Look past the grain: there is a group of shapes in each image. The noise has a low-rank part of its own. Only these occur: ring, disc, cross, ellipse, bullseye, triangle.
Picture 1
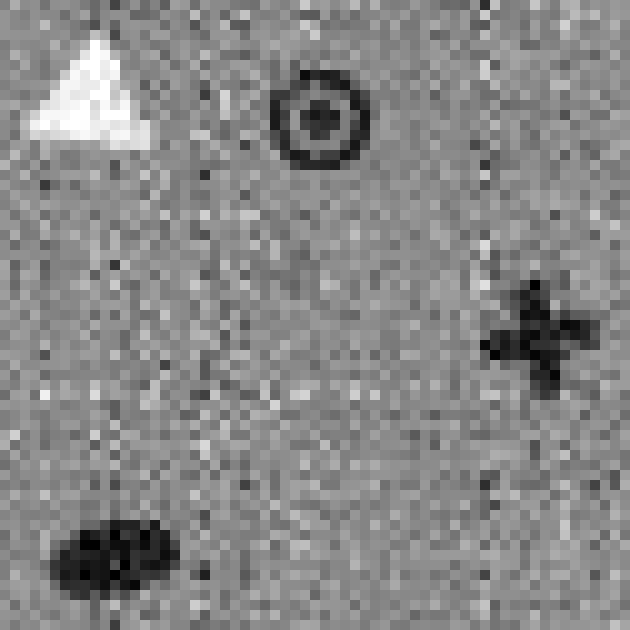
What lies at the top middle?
bullseye
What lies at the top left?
triangle
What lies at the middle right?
cross
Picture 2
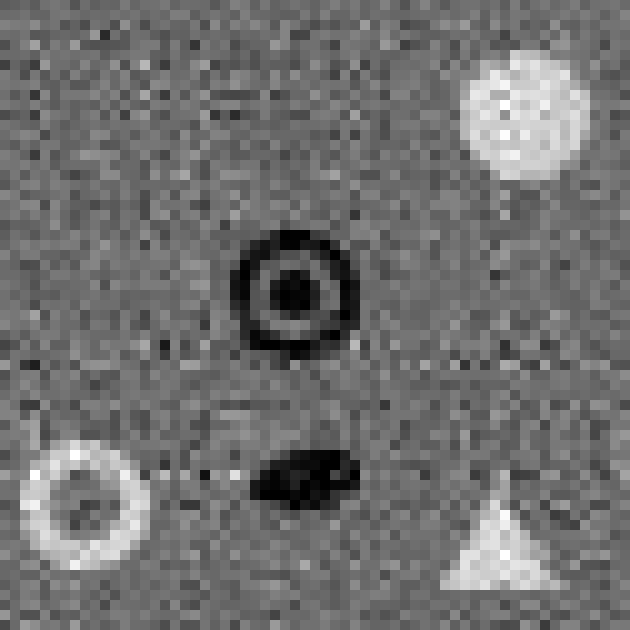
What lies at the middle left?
nothing
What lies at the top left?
nothing
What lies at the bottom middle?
ellipse
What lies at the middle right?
nothing
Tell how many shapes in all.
5
